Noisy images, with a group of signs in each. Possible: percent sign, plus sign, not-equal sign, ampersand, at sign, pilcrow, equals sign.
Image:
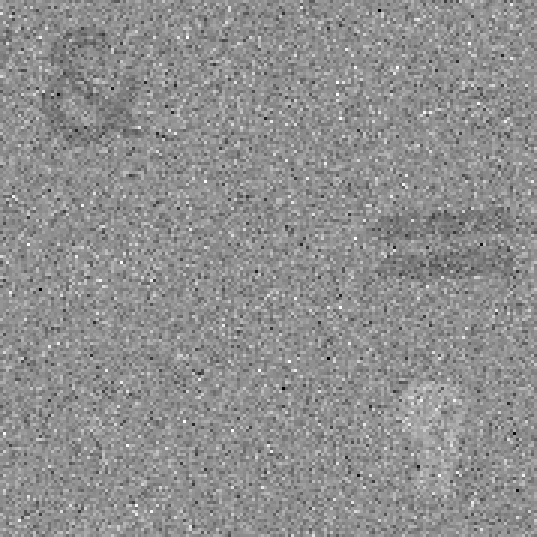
top left: dark ampersand; middle right: dark equals sign; bottom right: light pilcrow
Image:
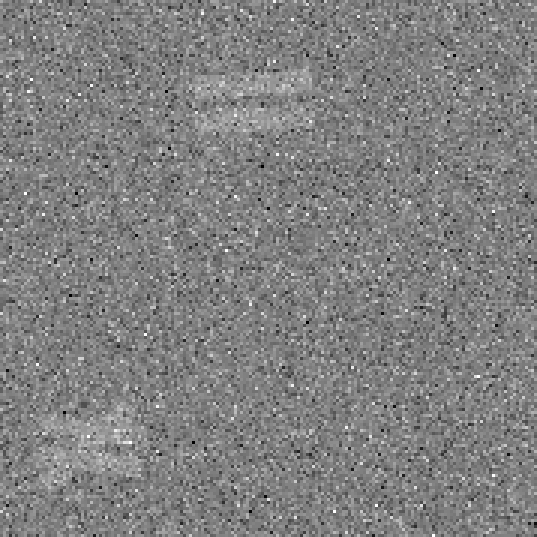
top middle: light equals sign; bottom left: light not-equal sign
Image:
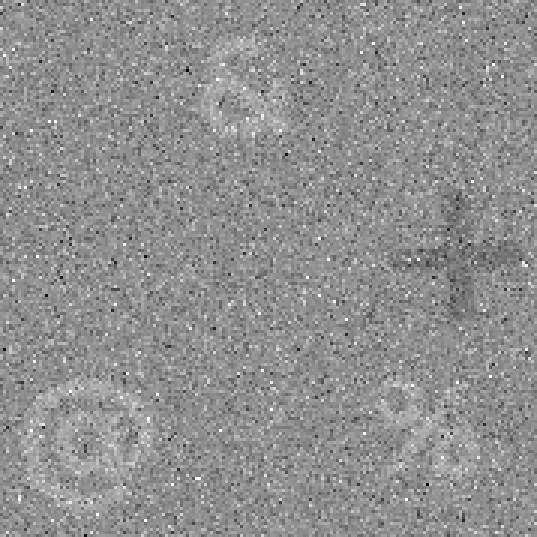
top middle: light ampersand; middle right: dark plus sign; bottom left: light at sign; bottom right: light percent sign
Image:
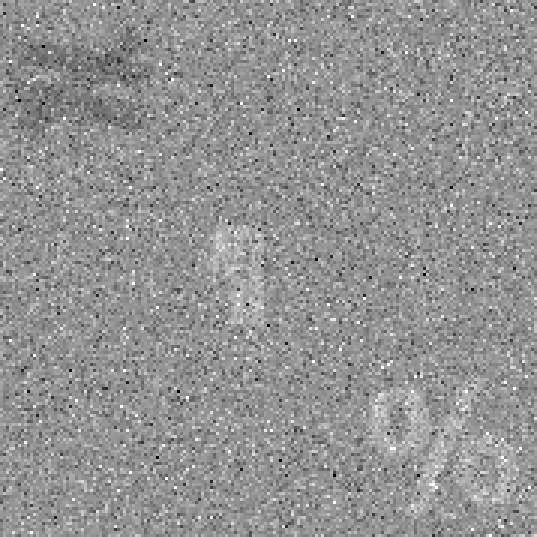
top left: dark not-equal sign; centre: light pilcrow; bottom right: light percent sign
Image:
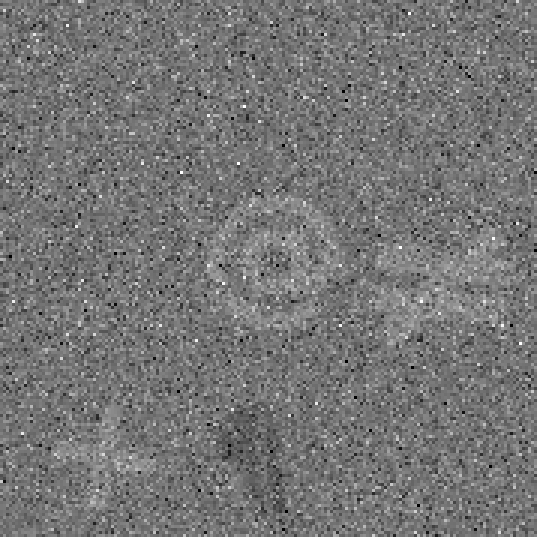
centre: light at sign; middle right: light not-equal sign; bottom left: light plus sign; bottom middle: dark pilcrow
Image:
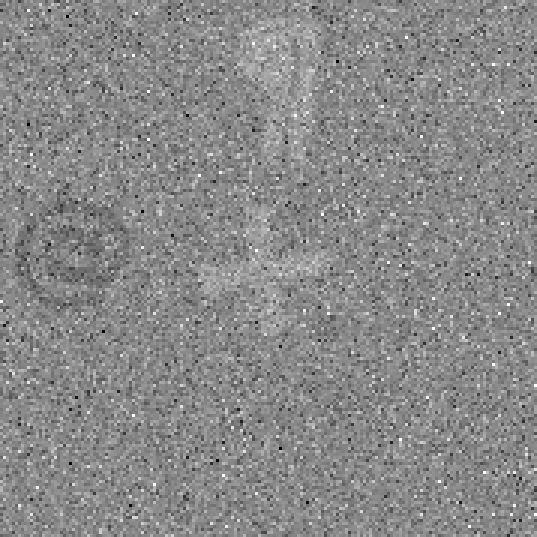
top middle: light pilcrow; middle left: dark at sign; centre: light plus sign
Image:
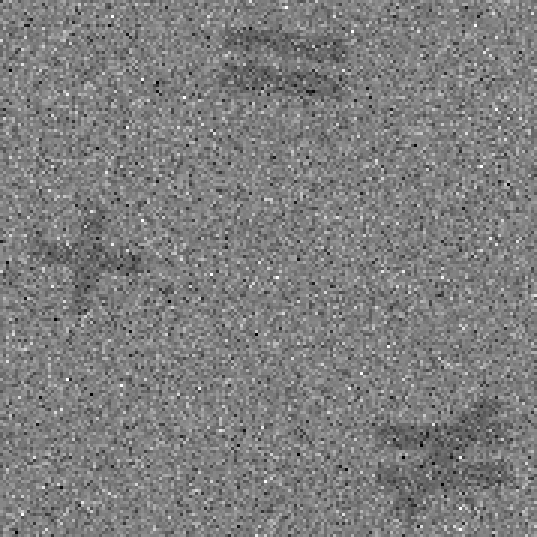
top middle: dark equals sign; middle left: dark plus sign; bottom right: dark not-equal sign
